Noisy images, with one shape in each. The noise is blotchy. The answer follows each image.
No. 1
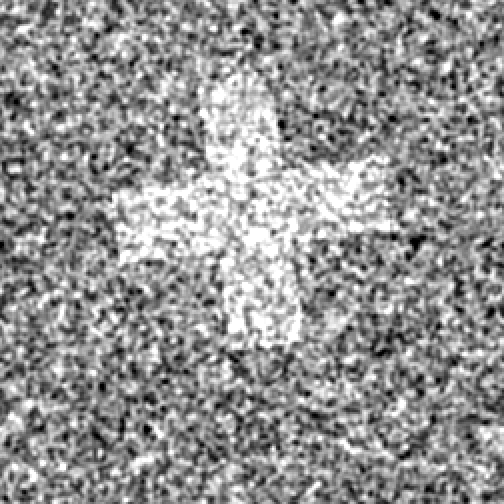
cross
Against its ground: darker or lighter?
lighter
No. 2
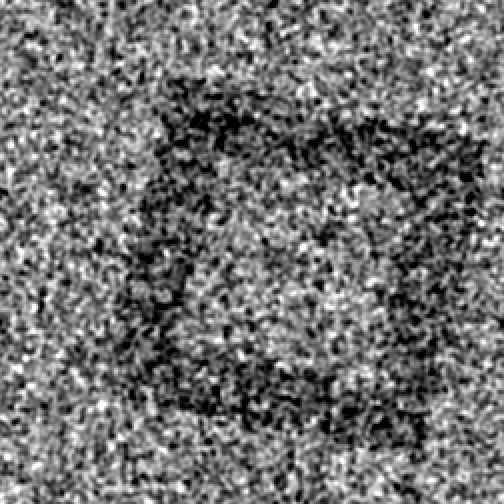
square frame
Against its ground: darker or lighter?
darker
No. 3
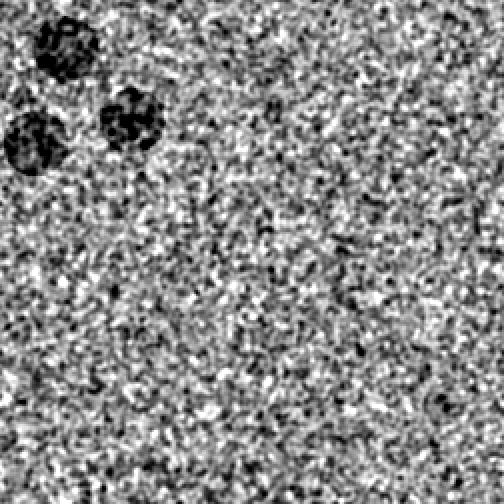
three dots
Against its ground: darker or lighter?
darker
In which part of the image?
top left
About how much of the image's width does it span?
a third
